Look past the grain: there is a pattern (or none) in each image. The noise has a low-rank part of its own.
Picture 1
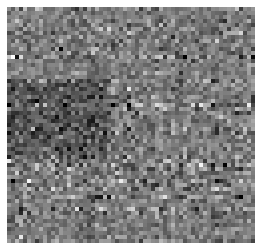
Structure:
one block
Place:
middle left
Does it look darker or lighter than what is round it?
darker
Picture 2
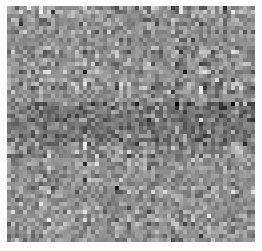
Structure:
one band of rows
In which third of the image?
middle
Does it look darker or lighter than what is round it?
darker
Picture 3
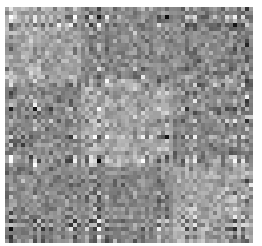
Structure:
blocks along the diagonal
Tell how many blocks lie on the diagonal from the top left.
3
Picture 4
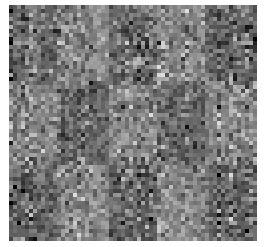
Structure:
a checkerboard
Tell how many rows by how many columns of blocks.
3 by 5
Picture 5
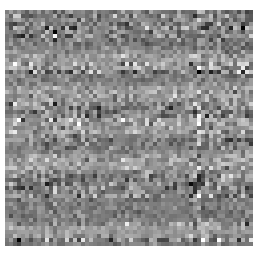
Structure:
bands of rows
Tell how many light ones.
5
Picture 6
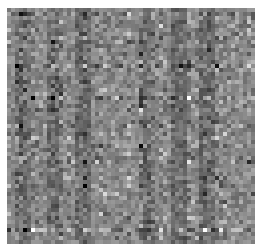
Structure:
bands of columns
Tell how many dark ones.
6
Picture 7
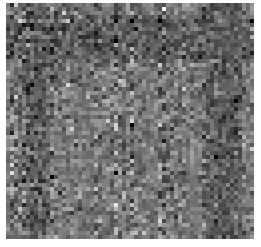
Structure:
bands of rows crossing bands of columns
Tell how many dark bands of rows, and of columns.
1 and 2
